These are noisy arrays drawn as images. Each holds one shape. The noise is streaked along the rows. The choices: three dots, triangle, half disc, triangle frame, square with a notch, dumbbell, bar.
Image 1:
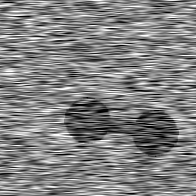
dark dumbbell
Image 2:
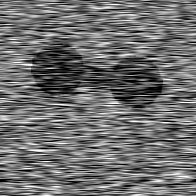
dark dumbbell
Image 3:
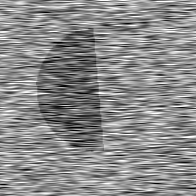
dark half disc
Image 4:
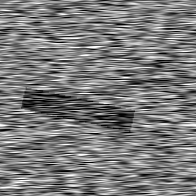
dark bar
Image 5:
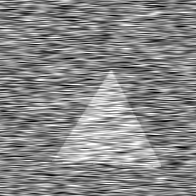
light triangle
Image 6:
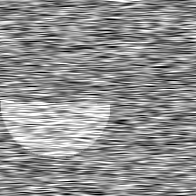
light half disc
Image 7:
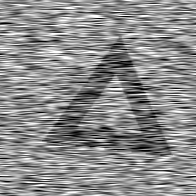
dark triangle frame
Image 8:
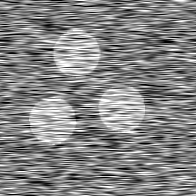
light three dots
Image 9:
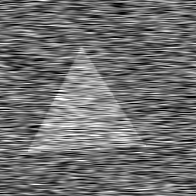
light triangle
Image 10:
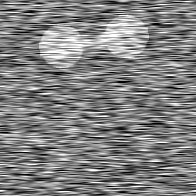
light dumbbell
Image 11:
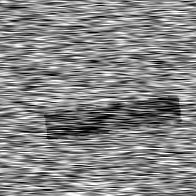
dark bar
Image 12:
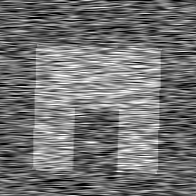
light square with a notch
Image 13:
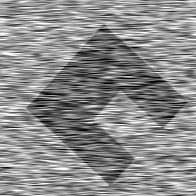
dark square with a notch
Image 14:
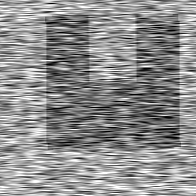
dark square with a notch
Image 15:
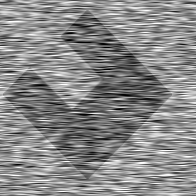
dark square with a notch
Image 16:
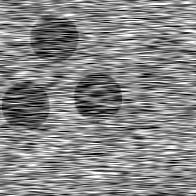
dark three dots
